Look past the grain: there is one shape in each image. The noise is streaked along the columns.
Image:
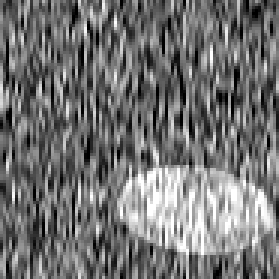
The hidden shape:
ellipse
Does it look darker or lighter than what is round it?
lighter
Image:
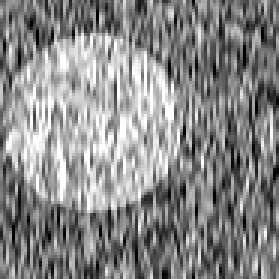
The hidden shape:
disc
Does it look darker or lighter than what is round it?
lighter
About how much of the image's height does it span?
two thirds
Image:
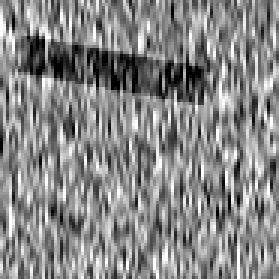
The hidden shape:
bar
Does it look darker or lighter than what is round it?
darker
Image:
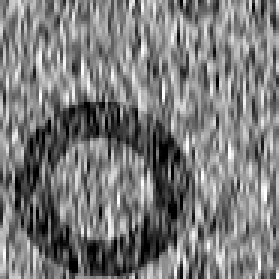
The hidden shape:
ring
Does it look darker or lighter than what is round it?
darker
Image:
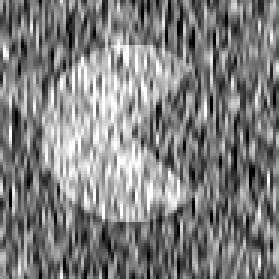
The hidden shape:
disc with a wedge cut out
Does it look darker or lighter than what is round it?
lighter
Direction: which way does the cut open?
right
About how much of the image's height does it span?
two thirds
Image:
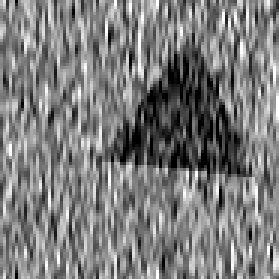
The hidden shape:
triangle
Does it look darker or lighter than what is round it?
darker
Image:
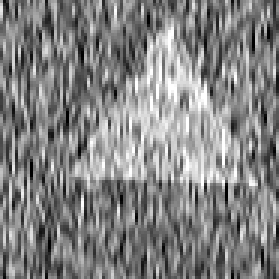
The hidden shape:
triangle
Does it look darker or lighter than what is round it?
lighter
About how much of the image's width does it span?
two thirds
